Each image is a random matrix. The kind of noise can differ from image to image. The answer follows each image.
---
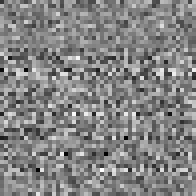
rows of uneven size
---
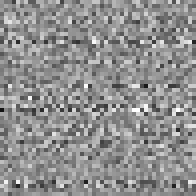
rows of uneven size
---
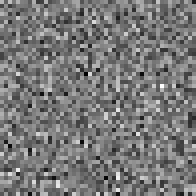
low rank plus noise
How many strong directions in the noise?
five to eight
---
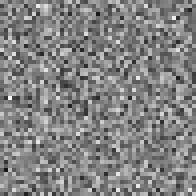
low rank plus noise
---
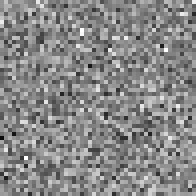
independent entries
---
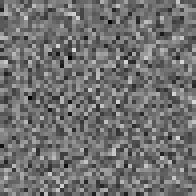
low rank plus noise
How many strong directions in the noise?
one
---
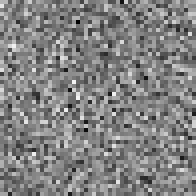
independent entries
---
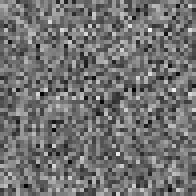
low rank plus noise
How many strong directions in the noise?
two
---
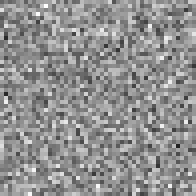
independent entries
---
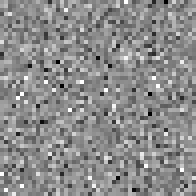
heavy tails
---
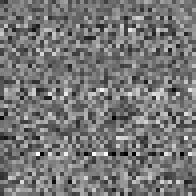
rows of uneven size
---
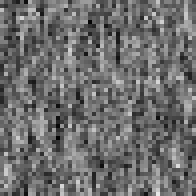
streaked along the columns
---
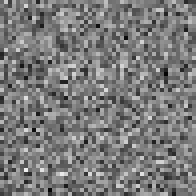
low rank plus noise
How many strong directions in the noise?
one
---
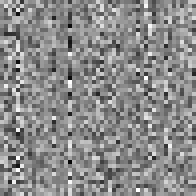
columns of uneven size
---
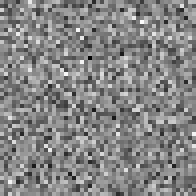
independent entries
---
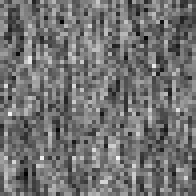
streaked along the columns
